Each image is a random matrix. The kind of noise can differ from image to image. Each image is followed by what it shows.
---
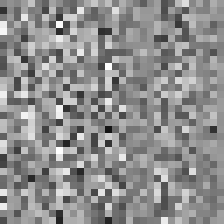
columns of uneven size
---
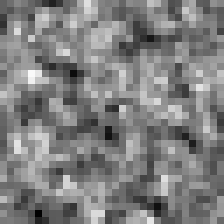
blotchy
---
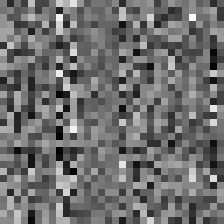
columns of uneven size
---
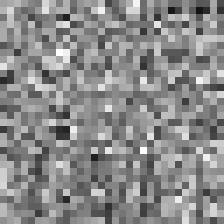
low rank plus noise
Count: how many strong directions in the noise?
three or four
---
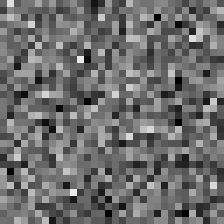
independent entries
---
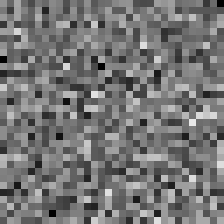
independent entries
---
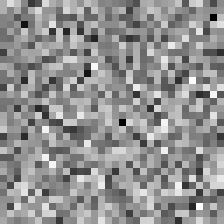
independent entries
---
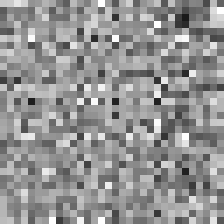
low rank plus noise
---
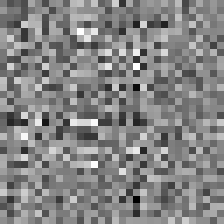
low rank plus noise
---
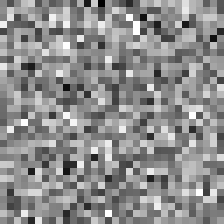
independent entries
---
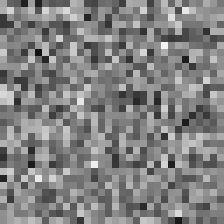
low rank plus noise
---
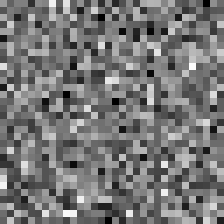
independent entries
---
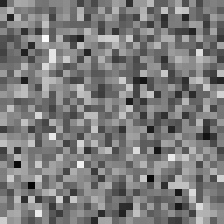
independent entries
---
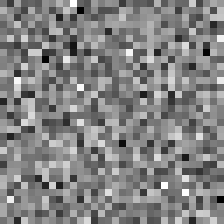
independent entries
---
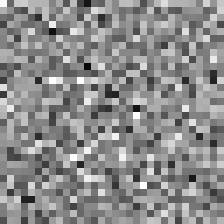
independent entries
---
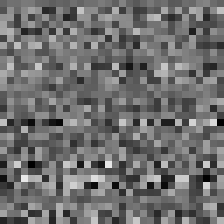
rows of uneven size
